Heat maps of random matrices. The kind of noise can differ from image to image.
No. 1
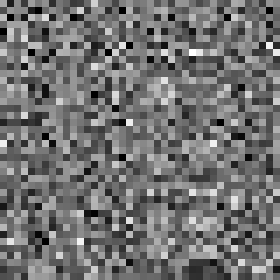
low rank plus noise
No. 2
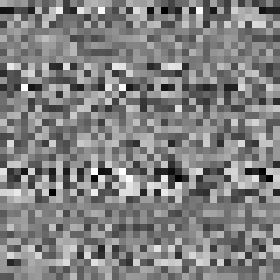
rows of uneven size
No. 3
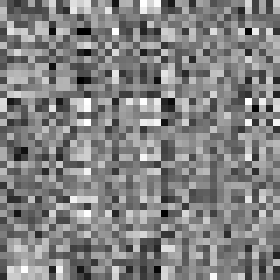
low rank plus noise
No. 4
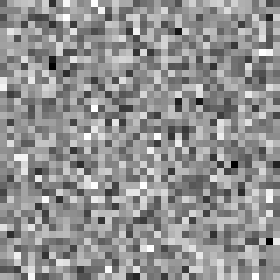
independent entries
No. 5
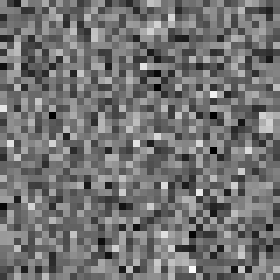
low rank plus noise
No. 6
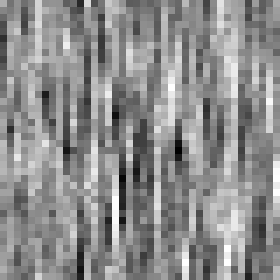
streaked along the columns
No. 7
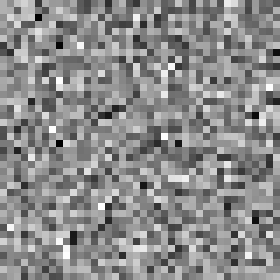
independent entries
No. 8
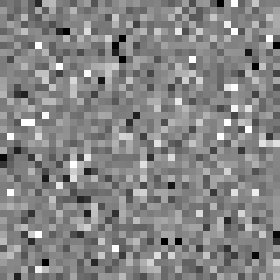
heavy tails
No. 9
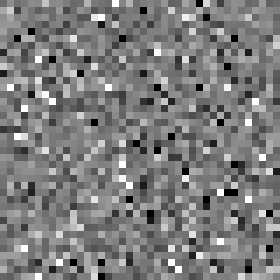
heavy tails
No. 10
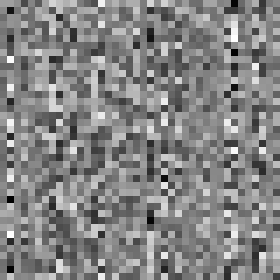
columns of uneven size
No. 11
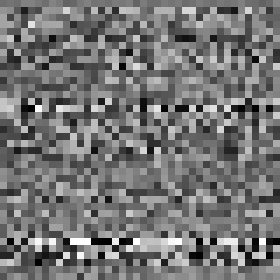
rows of uneven size
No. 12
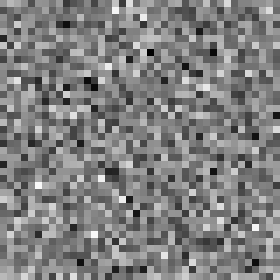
independent entries
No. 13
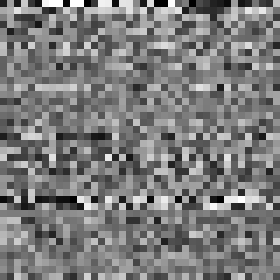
rows of uneven size
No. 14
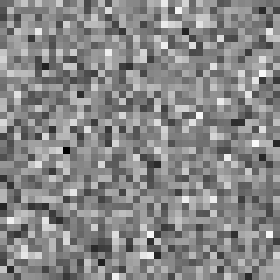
independent entries
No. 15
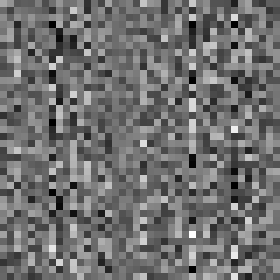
columns of uneven size
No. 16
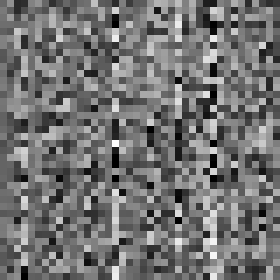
columns of uneven size
